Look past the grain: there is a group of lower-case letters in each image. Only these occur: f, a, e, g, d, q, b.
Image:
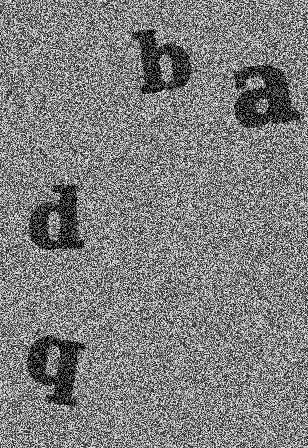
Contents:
top middle: b; top right: a; middle left: d; bottom left: q
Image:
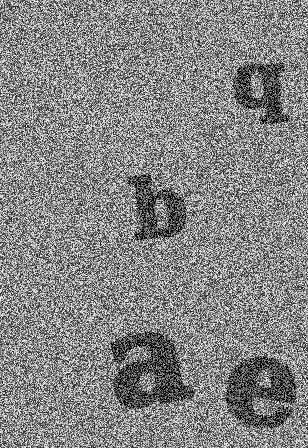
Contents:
top right: q; centre: b; bottom middle: a; bottom right: e
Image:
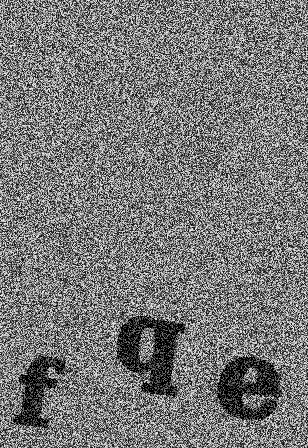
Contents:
bottom left: f; bottom middle: q; bottom right: e
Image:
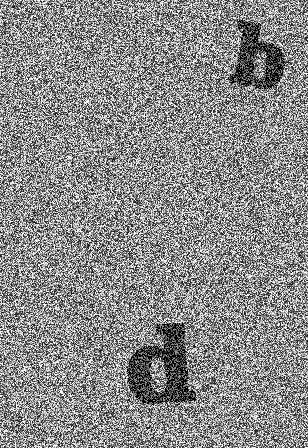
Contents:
top right: b; bottom middle: d
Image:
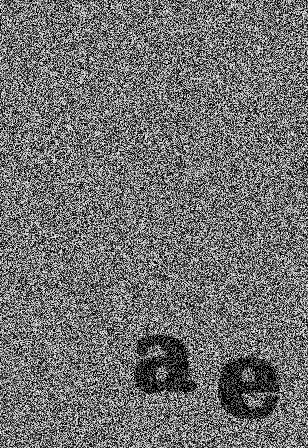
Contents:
bottom middle: a; bottom right: e
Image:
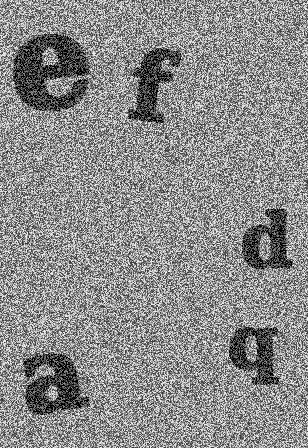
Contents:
top left: e; top middle: f; middle right: d; bottom left: a; bottom right: q
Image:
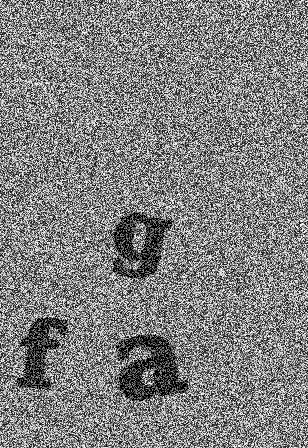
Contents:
centre: g; bottom left: f; bottom middle: a
